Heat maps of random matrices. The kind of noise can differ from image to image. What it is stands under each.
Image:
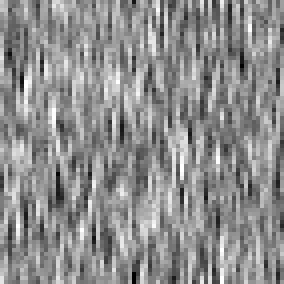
streaked along the columns
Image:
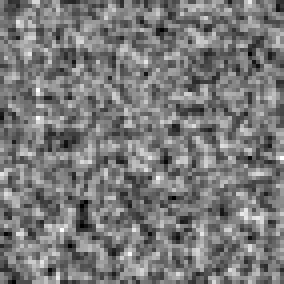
blotchy
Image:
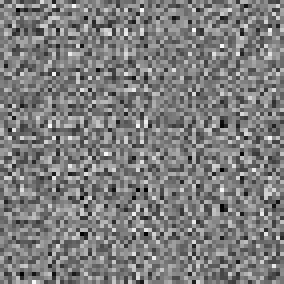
low rank plus noise
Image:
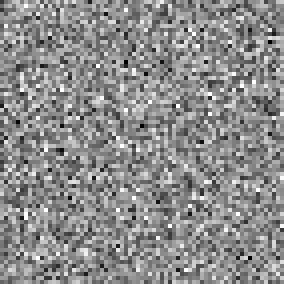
independent entries
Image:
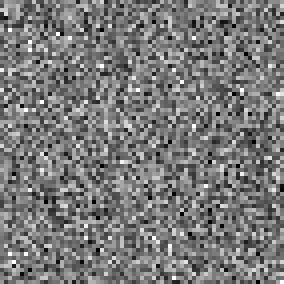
independent entries
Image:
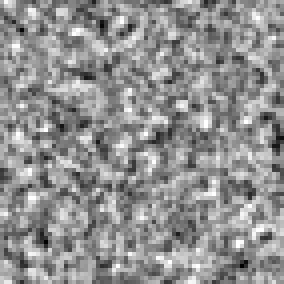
blotchy
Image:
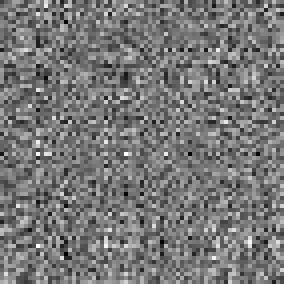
low rank plus noise
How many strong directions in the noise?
five to eight
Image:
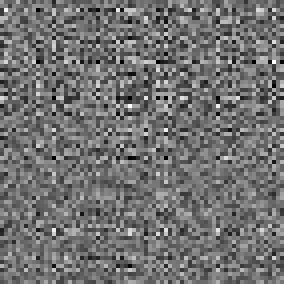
low rank plus noise
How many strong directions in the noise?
two
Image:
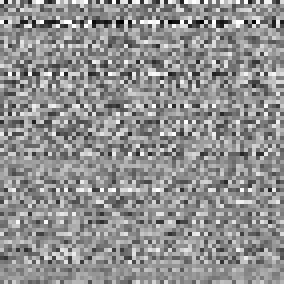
rows of uneven size
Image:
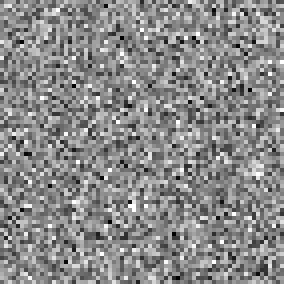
independent entries
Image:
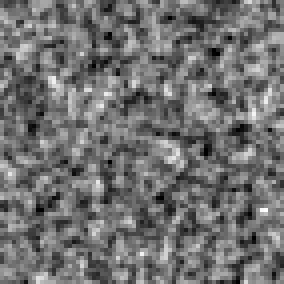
blotchy
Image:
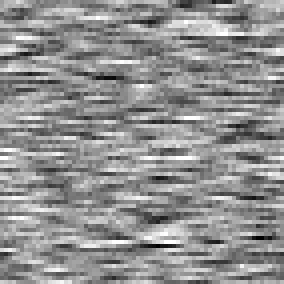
streaked along the rows
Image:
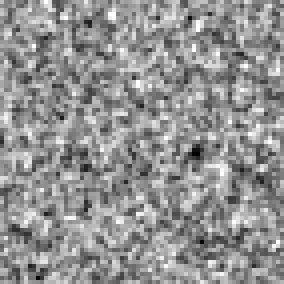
blotchy
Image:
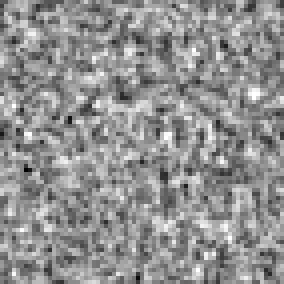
blotchy
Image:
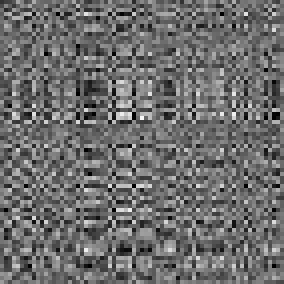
low rank plus noise
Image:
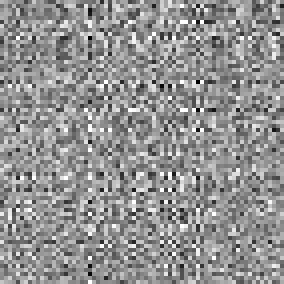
low rank plus noise
